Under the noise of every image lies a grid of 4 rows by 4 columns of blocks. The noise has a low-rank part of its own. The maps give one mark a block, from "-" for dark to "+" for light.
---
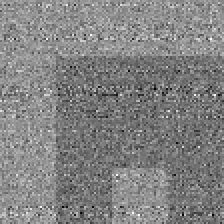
+ + + +
+ - - -
+ - - -
+ - + -
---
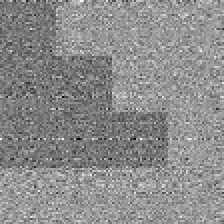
- + + +
- - + +
- - - +
+ + + +
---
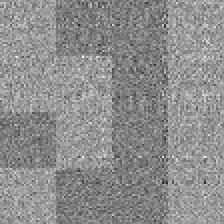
+ - - +
+ + - +
- + - +
+ - - +
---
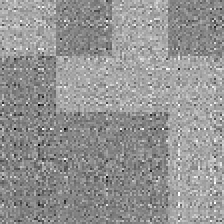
+ - + -
- + + +
- - - +
- - - +
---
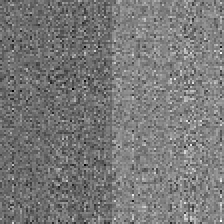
- - + +
- - + +
- - + +
- - + +
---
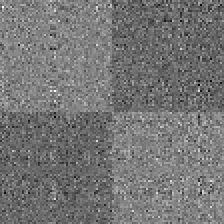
+ + - -
+ + - -
- - + +
- - + +
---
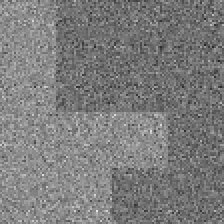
+ - - -
+ - - -
+ + + -
+ + - -
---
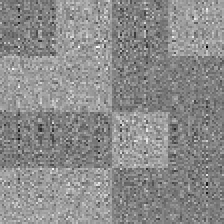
- + - +
+ + - -
- - + -
+ + - -
